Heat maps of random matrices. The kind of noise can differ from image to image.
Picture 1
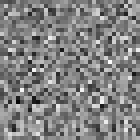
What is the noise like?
low rank plus noise
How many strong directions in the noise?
two
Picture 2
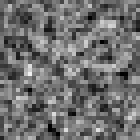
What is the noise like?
blotchy
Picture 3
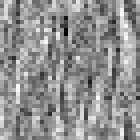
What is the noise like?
streaked along the columns
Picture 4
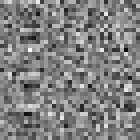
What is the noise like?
low rank plus noise
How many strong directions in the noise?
one
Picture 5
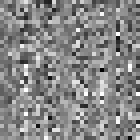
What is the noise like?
columns of uneven size
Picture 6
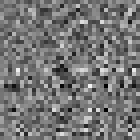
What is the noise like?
low rank plus noise
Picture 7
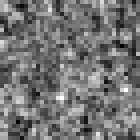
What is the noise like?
blotchy
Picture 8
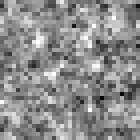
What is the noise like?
blotchy
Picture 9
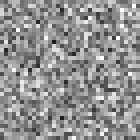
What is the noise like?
independent entries
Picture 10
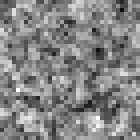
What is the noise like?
blotchy
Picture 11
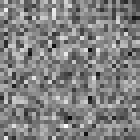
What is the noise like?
low rank plus noise
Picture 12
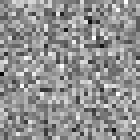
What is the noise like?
independent entries
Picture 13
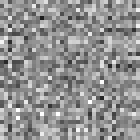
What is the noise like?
low rank plus noise
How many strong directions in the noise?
one
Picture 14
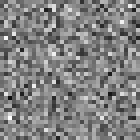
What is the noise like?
low rank plus noise
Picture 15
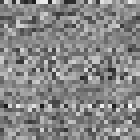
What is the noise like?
rows of uneven size
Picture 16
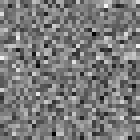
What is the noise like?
low rank plus noise
